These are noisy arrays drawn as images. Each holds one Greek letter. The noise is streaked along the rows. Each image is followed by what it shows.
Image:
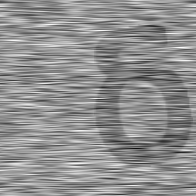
delta
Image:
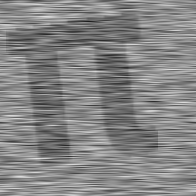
pi
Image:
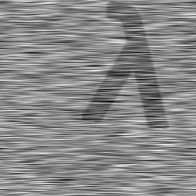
lambda
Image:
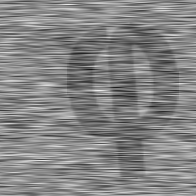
phi
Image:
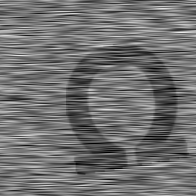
omega
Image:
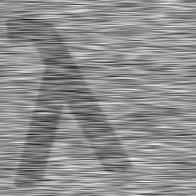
lambda
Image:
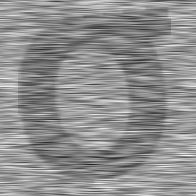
sigma
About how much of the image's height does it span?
nearly all
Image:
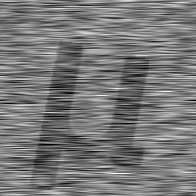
mu
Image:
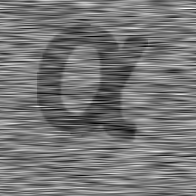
alpha
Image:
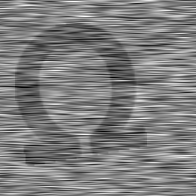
omega
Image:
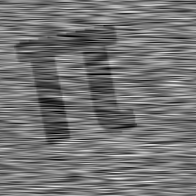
pi
